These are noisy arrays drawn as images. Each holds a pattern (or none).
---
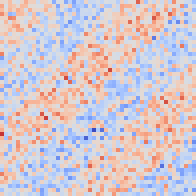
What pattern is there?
diagonal stripes
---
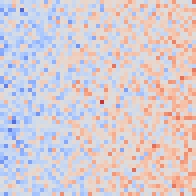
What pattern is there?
a smooth slope
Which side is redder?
right
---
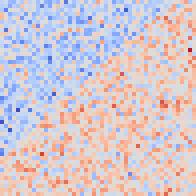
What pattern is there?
a sharp edge
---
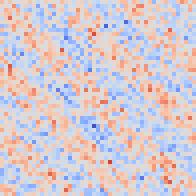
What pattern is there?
diagonal stripes
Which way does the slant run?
top left to bottom right
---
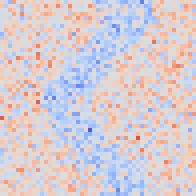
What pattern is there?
a wavy band
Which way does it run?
top to bottom
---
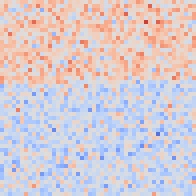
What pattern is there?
a sharp edge
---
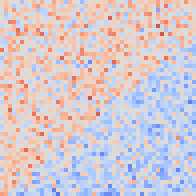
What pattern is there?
a sharp edge
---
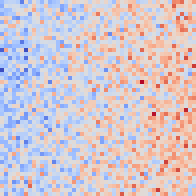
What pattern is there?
a smooth slope
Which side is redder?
right
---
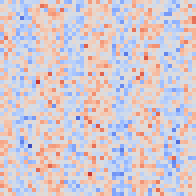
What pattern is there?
vertical stripes
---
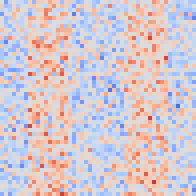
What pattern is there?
vertical stripes
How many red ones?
2
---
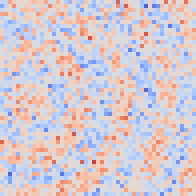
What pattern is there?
rings round one point
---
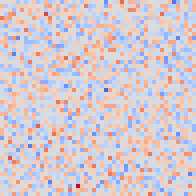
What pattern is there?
only noise
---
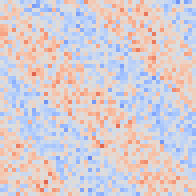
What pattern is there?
diagonal stripes
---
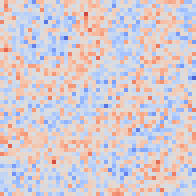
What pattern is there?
rings round one point
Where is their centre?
top left
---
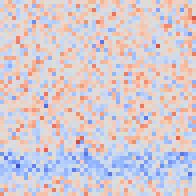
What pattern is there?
one horizontal stripe
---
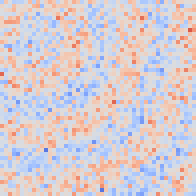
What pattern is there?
rings round one point
